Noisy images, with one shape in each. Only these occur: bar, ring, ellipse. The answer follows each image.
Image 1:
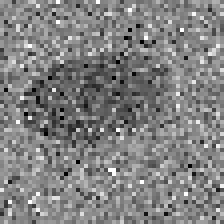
ellipse
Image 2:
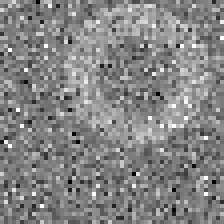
ring
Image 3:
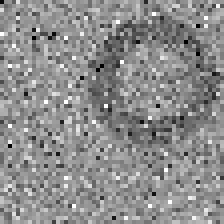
ring
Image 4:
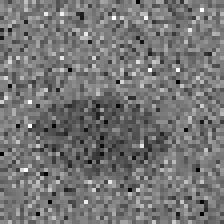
ellipse
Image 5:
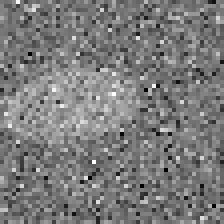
ellipse
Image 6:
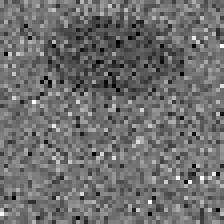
ellipse
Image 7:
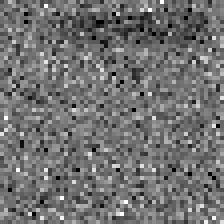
bar
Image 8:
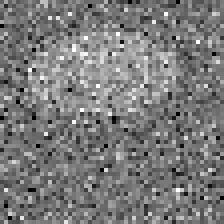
ellipse
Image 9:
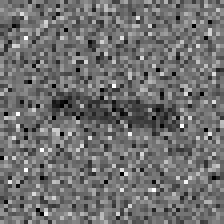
bar
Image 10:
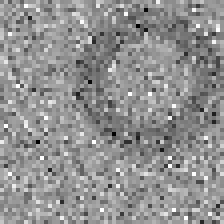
ring
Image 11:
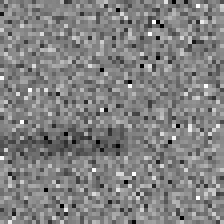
bar
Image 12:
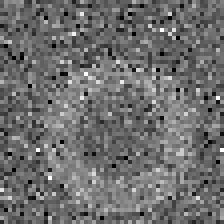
ring
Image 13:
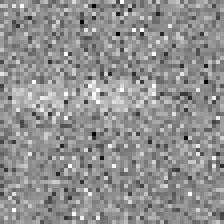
bar
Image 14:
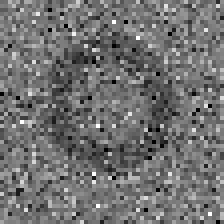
ring
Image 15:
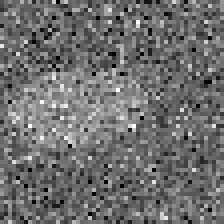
ellipse
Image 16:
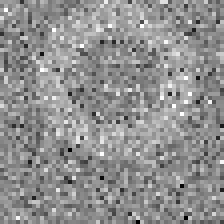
ring
